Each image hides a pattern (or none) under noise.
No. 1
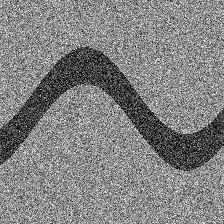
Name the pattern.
a wavy band
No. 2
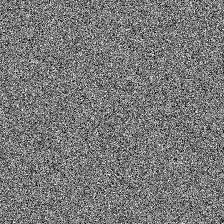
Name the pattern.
only noise
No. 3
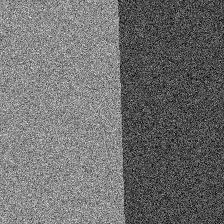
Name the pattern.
a sharp edge
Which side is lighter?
left
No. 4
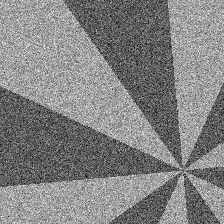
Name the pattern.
spokes from one point
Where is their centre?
bottom right
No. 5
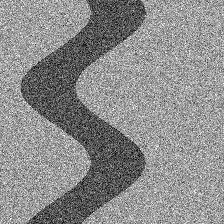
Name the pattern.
a wavy band
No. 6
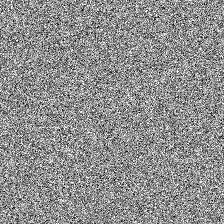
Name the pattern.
only noise
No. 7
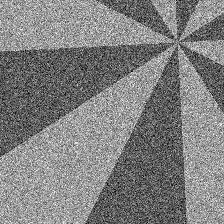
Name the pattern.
spokes from one point
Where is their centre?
top right
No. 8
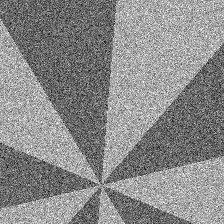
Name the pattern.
spokes from one point
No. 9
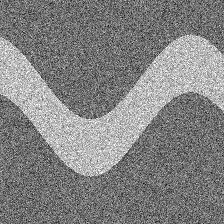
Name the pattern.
a wavy band
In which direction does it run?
left to right
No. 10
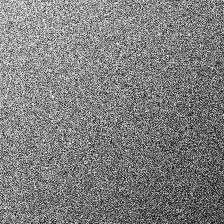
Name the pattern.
a smooth slope
